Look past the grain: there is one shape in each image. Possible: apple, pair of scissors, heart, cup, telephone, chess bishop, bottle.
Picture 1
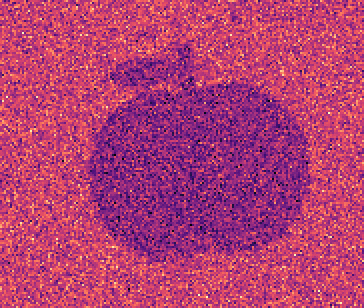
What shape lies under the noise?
apple
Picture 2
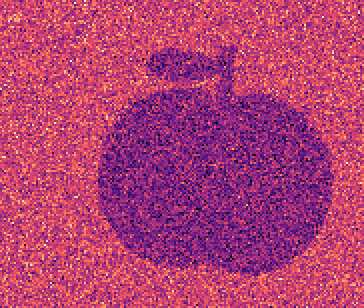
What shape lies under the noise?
apple
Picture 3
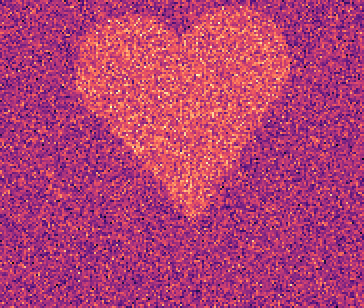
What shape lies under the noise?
heart
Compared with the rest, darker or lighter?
lighter
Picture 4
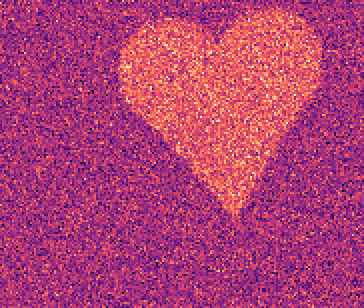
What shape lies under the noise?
heart
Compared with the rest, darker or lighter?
lighter
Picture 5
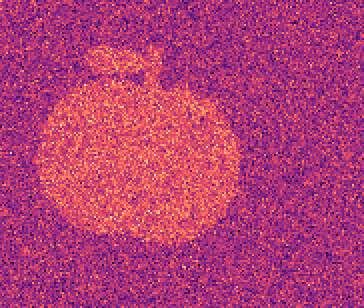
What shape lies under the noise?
apple
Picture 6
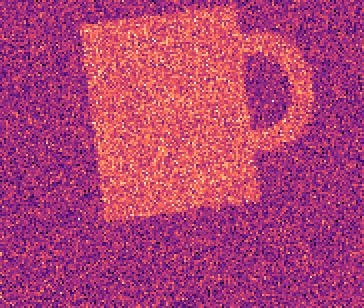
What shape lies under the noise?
cup
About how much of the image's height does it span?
two thirds
